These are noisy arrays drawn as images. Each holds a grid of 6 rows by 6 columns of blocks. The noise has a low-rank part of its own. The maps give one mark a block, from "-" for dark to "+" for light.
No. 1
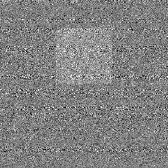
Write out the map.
- - - - - -
- - + + - -
- - + + - -
- - - - - -
- - - - - -
- - - - - -
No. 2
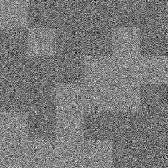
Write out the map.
+ - - - - -
- + - - + -
- - - + + +
- - + + + -
+ - + - - -
+ + + + - -
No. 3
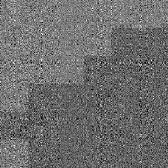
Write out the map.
+ + + + + +
+ + + + - -
+ + + - - -
+ - - - - -
- - - - - -
+ - - - - -
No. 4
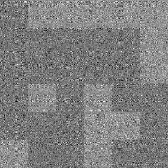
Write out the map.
- + + + + +
- - - - - +
- - - - - +
- + - + - -
- - - + + -
+ - - + - -
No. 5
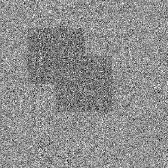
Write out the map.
+ + + + + +
+ - - + + +
+ - - - + +
+ + - - + +
+ + + + + +
+ + + + + +
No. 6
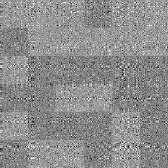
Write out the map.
+ + + - + +
- + + + + +
+ - - - - -
- - + + - -
+ - - - + -
- + + - + -
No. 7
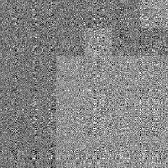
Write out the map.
- - - - - +
- - - + - -
- - + + + +
- - + + + +
- - + + + +
- - + + + +
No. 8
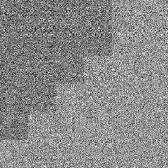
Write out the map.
- - - - + +
- - - - + +
- - - + + +
- - + + + +
- + + + + +
+ + + + + +
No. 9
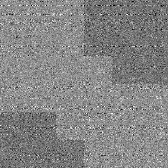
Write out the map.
+ + + - - -
+ + + - - -
+ + + + - -
+ + + + + +
- - + + + +
- - - + + +
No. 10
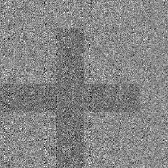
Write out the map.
+ + + + + +
+ + - + + +
+ + - + + +
- - - - - +
+ + - + + +
+ + - + + +
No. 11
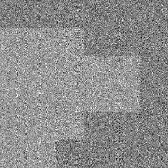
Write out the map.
- - - - - -
+ + + - - -
+ + + + + -
+ + + + + -
+ + + - - -
+ + - - - -
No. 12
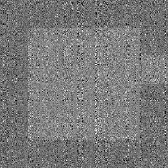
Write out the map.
- - - - - -
- + + + + -
- + + + + +
- + + + + -
- + + + + -
- - - - - -
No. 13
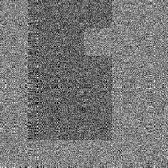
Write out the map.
+ - - - + +
+ - - + + +
+ - - - + +
+ - - - + +
+ - - - + +
+ + + + + +
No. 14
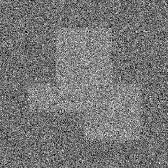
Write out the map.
- - - - - -
- - + + - -
- - + + - -
- + + + + -
- - - + + -
- - - - - -
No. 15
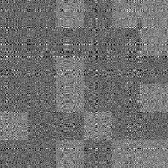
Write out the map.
- - + - + +
- - - - - +
- - + - - -
- - + - - +
+ - - + - -
- - + - + +
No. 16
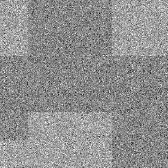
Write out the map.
+ - - - + +
+ - - - + +
- - - - - -
- - - - - -
- + + + - -
+ + + + - -
